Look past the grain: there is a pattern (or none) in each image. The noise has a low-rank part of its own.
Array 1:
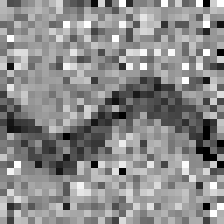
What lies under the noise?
a wavy band
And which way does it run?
left to right
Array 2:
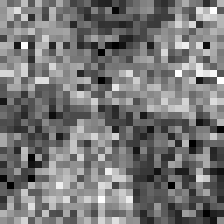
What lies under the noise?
spokes from one point
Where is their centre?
centre
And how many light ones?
3
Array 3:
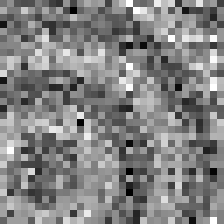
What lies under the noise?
rings round one point
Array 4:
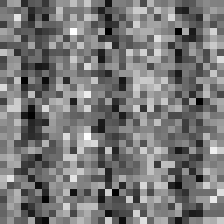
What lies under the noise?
vertical stripes
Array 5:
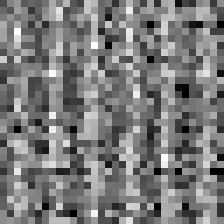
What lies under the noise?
vertical stripes
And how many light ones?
6
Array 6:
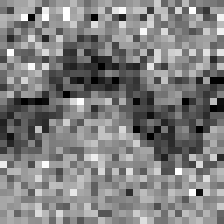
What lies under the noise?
a wavy band
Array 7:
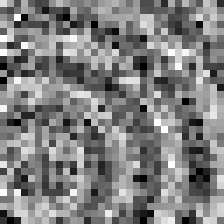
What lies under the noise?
rings round one point
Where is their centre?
bottom left
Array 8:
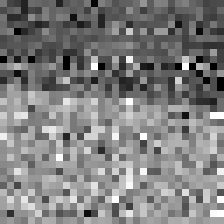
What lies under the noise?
a sharp edge
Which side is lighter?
bottom
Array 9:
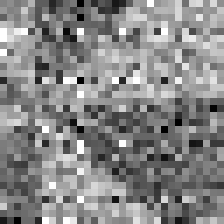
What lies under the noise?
spokes from one point
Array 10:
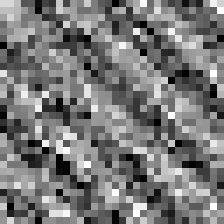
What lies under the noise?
diagonal stripes
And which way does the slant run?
top left to bottom right
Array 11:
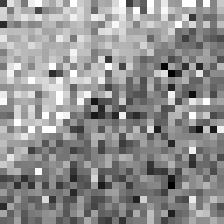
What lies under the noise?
a sharp edge
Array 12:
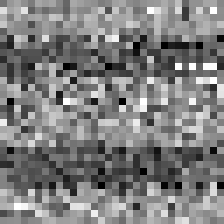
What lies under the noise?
horizontal stripes
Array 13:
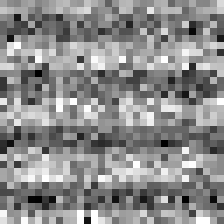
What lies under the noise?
horizontal stripes
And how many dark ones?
4
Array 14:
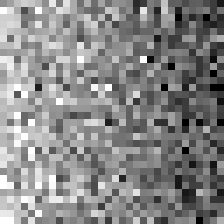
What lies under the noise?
a smooth slope
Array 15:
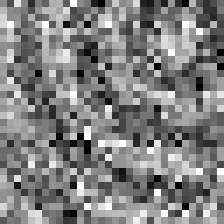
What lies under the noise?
rings round one point
